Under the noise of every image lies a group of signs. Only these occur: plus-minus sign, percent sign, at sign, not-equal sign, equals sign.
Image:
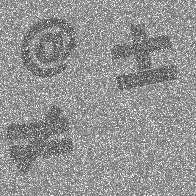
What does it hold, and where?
top left: at sign; top right: plus-minus sign; bottom left: not-equal sign
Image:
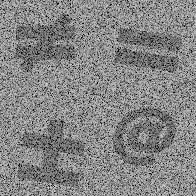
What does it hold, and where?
top left: not-equal sign; top right: equals sign; bottom left: plus-minus sign; bottom right: at sign
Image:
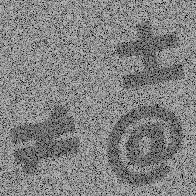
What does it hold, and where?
top right: plus-minus sign; bottom left: not-equal sign; bottom right: at sign
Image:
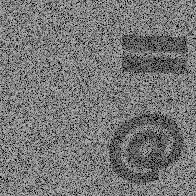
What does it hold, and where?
top right: equals sign; bottom right: at sign
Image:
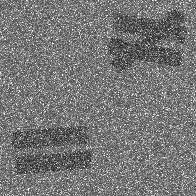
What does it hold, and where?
top right: not-equal sign; bottom left: equals sign
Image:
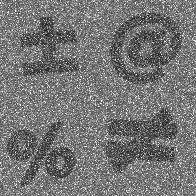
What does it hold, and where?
top left: plus-minus sign; top right: at sign; bottom left: percent sign; bottom right: not-equal sign
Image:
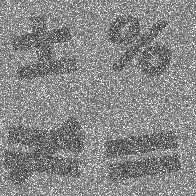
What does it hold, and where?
top left: plus-minus sign; top right: percent sign; bottom left: not-equal sign; bottom right: equals sign
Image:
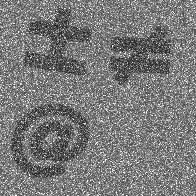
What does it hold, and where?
top left: plus-minus sign; top right: not-equal sign; bottom left: at sign
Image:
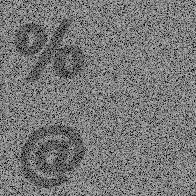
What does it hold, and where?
top left: percent sign; bottom left: at sign
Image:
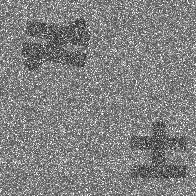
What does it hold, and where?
top left: not-equal sign; bottom right: plus-minus sign
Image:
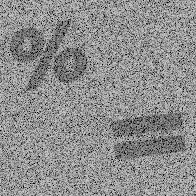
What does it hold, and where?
top left: percent sign; bottom right: equals sign
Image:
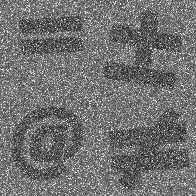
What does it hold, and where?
top left: equals sign; top right: plus-minus sign; bottom left: at sign; bottom right: not-equal sign
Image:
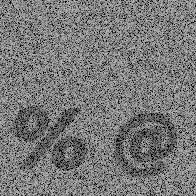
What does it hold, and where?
bottom left: percent sign; bottom right: at sign
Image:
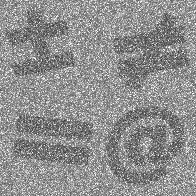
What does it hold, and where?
top left: plus-minus sign; top right: not-equal sign; bottom left: equals sign; bottom right: at sign
